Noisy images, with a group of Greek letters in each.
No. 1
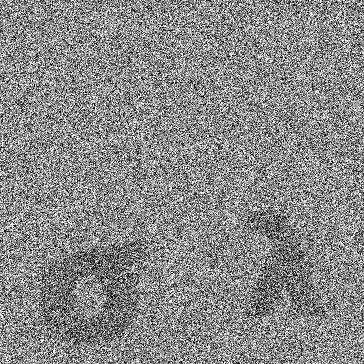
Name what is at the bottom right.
lambda
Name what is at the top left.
nothing
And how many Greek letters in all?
2
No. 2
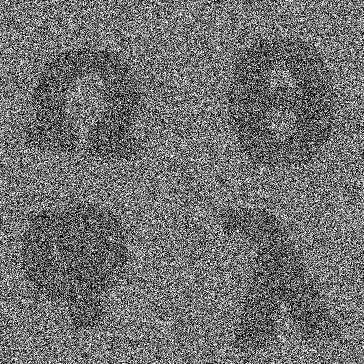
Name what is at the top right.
theta
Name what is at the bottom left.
phi
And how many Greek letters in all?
4
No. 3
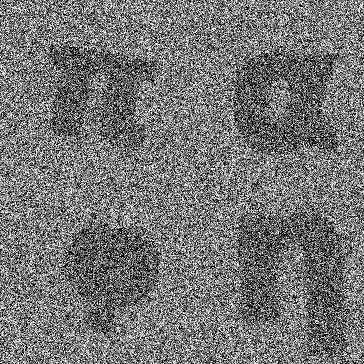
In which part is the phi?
bottom left
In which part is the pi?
top left
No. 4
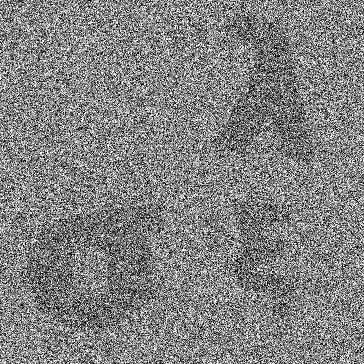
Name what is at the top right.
lambda
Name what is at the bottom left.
sigma
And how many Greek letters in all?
3
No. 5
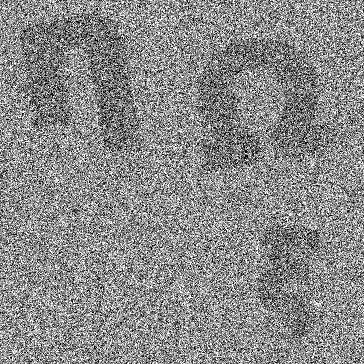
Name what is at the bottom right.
xi
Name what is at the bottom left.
nothing
